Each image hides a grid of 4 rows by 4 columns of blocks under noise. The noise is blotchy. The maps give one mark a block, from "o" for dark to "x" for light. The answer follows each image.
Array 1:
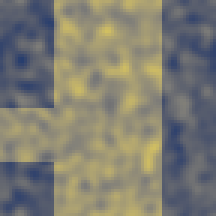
o x x o
o x x o
x x x o
o x x o
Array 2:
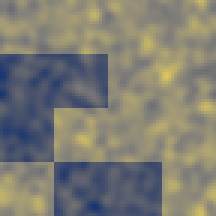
x x x x
o o x x
o x x x
x o o x
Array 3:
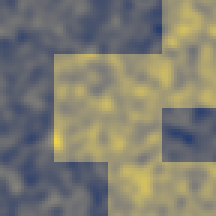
o o o x
o x x x
o x x o
o o x x
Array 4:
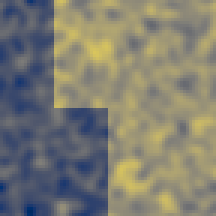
o x x x
o x x x
o o x x
o o x x
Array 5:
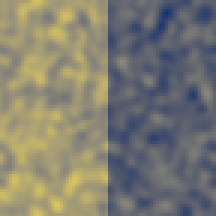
x x o o
x x o o
x x o o
x x o o
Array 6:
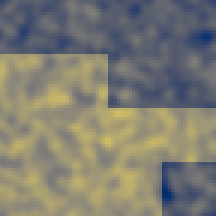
o o o o
x x o o
x x x x
x x x o
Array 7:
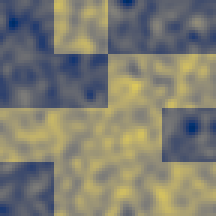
o x o o
o o x x
x x x o
o x x x
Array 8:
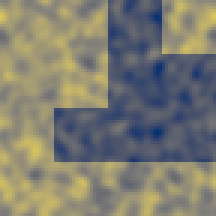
x x o x
x x o o
x o o o
x x x x
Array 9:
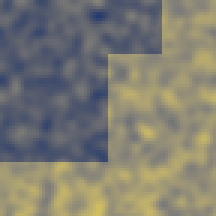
o o o x
o o x x
o o x x
x x x x
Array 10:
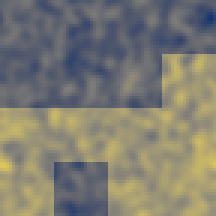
o o o o
o o o x
x x x x
x o x x
